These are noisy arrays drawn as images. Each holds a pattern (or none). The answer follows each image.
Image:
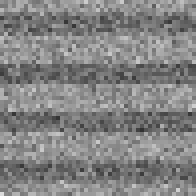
horizontal stripes
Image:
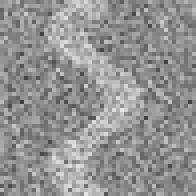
a wavy band
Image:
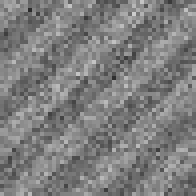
diagonal stripes
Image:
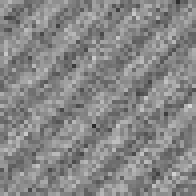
diagonal stripes
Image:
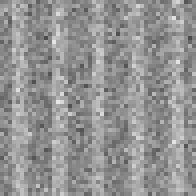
vertical stripes
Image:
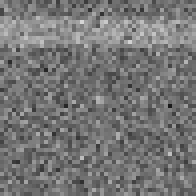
one horizontal stripe
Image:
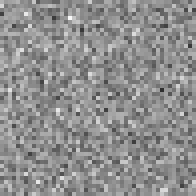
only noise
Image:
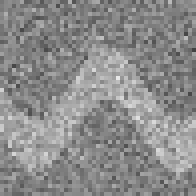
a wavy band
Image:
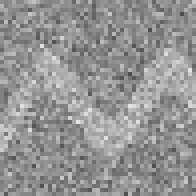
a wavy band
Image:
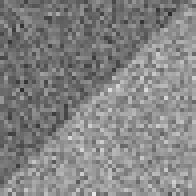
a sharp edge
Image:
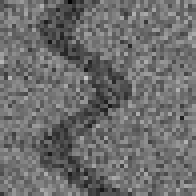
a wavy band
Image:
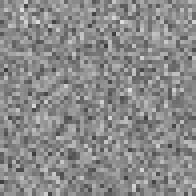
only noise
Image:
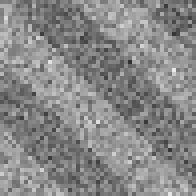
diagonal stripes
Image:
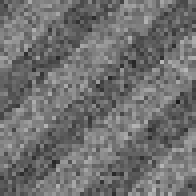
diagonal stripes
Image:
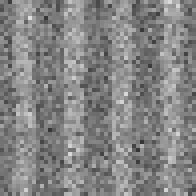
vertical stripes
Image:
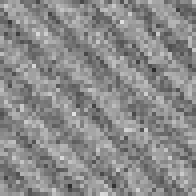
diagonal stripes
